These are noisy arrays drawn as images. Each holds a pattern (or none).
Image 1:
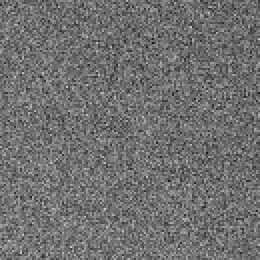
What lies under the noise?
a smooth slope
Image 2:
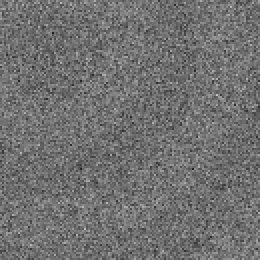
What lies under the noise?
rings round one point
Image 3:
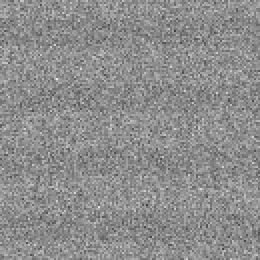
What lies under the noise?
horizontal stripes
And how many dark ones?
4
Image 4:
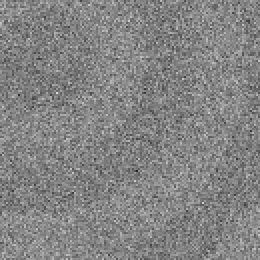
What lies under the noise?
rings round one point
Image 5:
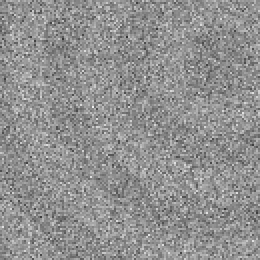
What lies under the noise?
rings round one point
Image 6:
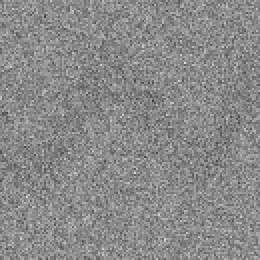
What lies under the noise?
a wavy band
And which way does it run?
left to right
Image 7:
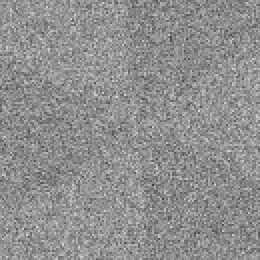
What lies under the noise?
spokes from one point
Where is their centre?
centre
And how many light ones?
3
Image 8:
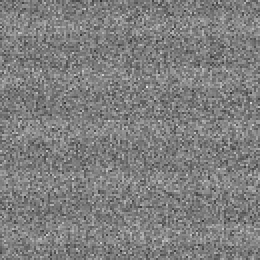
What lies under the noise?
horizontal stripes
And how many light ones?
5
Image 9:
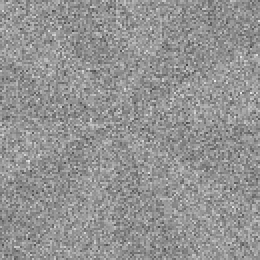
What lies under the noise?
spokes from one point
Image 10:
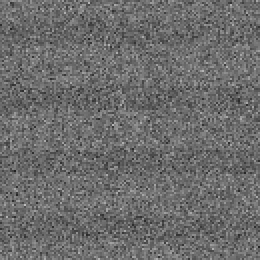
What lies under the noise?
horizontal stripes
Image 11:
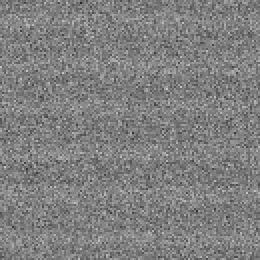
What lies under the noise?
horizontal stripes
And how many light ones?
6
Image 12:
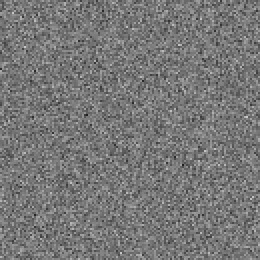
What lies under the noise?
only noise
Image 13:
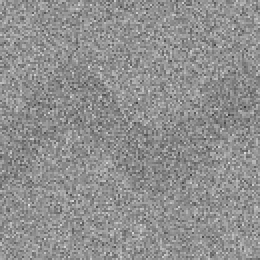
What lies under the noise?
a wavy band
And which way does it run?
left to right
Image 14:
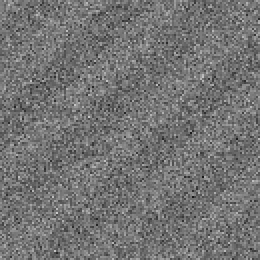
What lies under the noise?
diagonal stripes
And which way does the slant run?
bottom left to top right
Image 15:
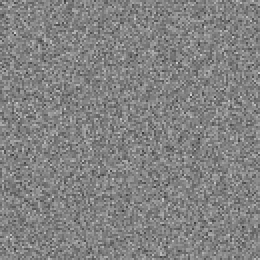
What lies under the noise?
only noise
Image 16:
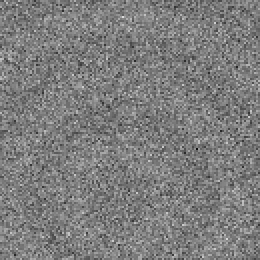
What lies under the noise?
rings round one point
